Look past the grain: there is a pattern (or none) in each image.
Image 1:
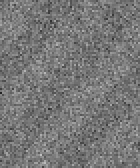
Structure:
diagonal stripes
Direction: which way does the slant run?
bottom left to top right
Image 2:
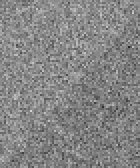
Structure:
a sharp edge
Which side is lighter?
top left
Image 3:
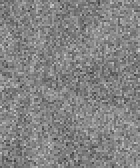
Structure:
spokes from one point
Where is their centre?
middle left
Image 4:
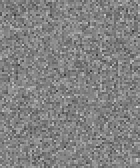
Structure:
only noise
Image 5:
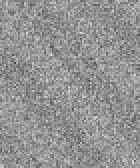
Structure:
diagonal stripes
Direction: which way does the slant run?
top left to bottom right
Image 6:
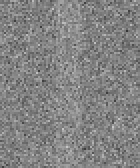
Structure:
one vertical stripe
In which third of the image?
middle
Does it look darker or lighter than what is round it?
lighter
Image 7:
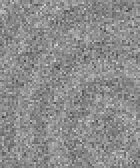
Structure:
rings round one point
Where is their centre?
bottom right
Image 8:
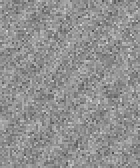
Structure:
diagonal stripes
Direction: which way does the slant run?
bottom left to top right
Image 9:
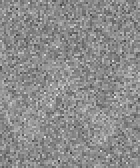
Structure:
a wavy band
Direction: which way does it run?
left to right
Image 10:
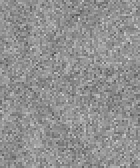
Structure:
spokes from one point
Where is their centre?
middle left
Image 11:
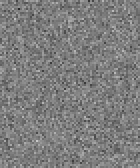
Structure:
only noise
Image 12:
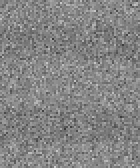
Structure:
horizontal stripes
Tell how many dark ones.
2
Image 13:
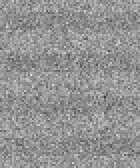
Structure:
horizontal stripes
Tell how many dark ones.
4
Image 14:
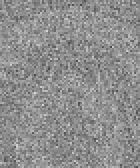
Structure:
rings round one point
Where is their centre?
bottom middle
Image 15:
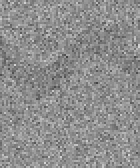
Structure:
a wavy band
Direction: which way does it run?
left to right
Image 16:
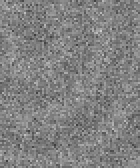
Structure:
rings round one point
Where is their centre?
top left
